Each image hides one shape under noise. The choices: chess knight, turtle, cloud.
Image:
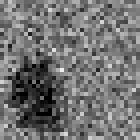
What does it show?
dark chess knight
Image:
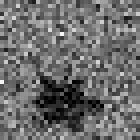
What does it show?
dark turtle
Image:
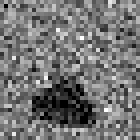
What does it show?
dark cloud
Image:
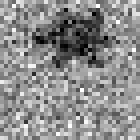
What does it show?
dark turtle
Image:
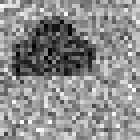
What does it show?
dark cloud
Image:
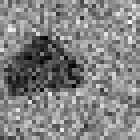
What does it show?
dark cloud
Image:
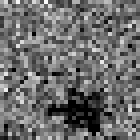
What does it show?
dark turtle
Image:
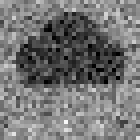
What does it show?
dark cloud
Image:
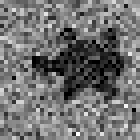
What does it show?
dark turtle
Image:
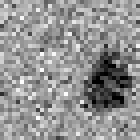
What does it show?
dark chess knight
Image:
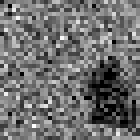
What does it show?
dark chess knight
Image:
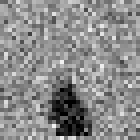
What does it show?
dark chess knight, bottom middle
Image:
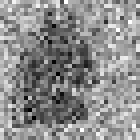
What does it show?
dark chess knight
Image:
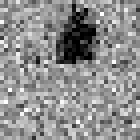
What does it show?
dark chess knight, top middle
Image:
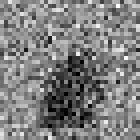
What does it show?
dark chess knight
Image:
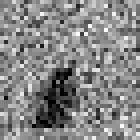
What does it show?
dark chess knight
